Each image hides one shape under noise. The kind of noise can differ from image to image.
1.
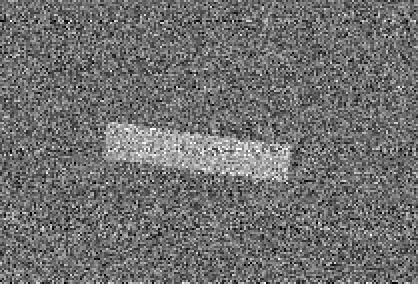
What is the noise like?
rows of uneven size
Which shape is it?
bar
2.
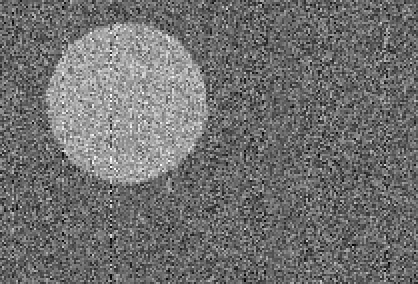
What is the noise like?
columns of uneven size
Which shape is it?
disc
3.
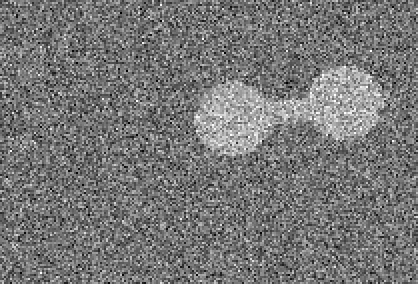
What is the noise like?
independent entries
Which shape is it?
dumbbell
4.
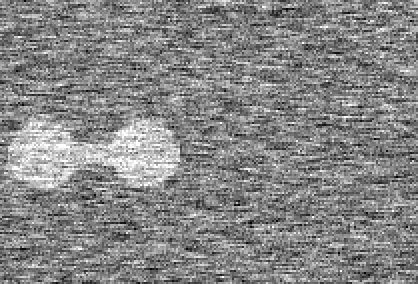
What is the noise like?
streaked along the rows
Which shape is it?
dumbbell
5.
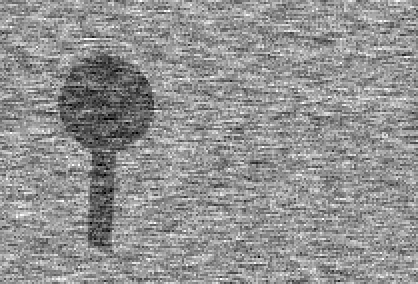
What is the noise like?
streaked along the rows
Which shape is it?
lollipop
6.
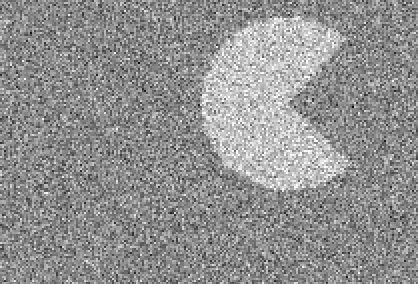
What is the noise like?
low rank plus noise
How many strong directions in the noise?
two
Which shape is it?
disc with a wedge cut out
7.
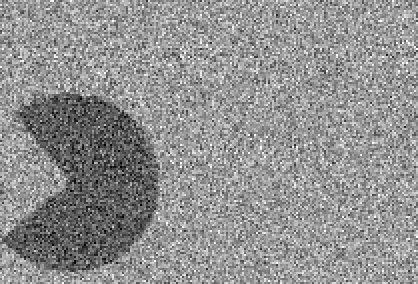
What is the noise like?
low rank plus noise
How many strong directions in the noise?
two
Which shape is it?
disc with a wedge cut out
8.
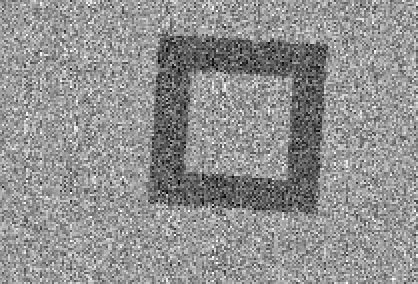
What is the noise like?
columns of uneven size
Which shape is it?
square frame
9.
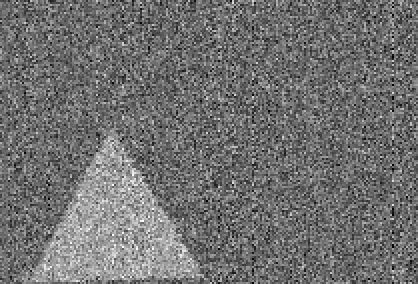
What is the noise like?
columns of uneven size
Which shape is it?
triangle
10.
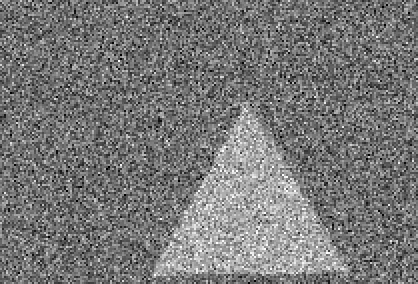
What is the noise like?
independent entries
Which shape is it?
triangle
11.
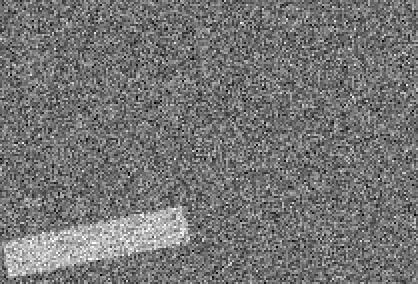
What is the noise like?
low rank plus noise
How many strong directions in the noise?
one
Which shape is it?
bar
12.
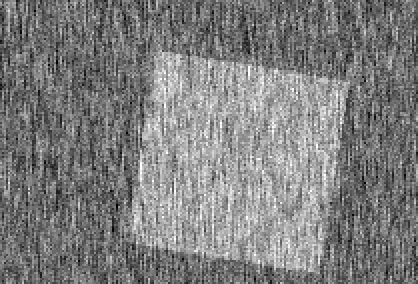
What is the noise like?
streaked along the columns
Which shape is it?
square
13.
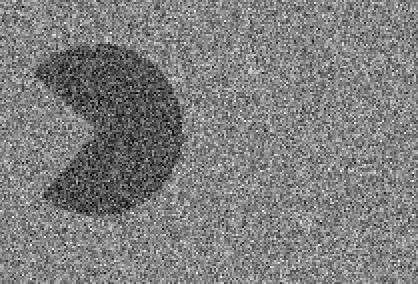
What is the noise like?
independent entries
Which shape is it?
disc with a wedge cut out
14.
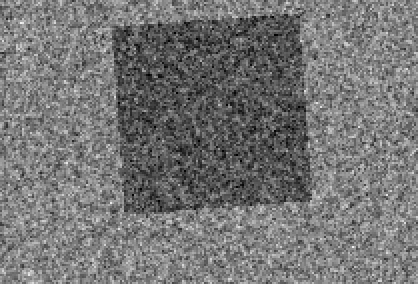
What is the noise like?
blotchy
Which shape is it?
square
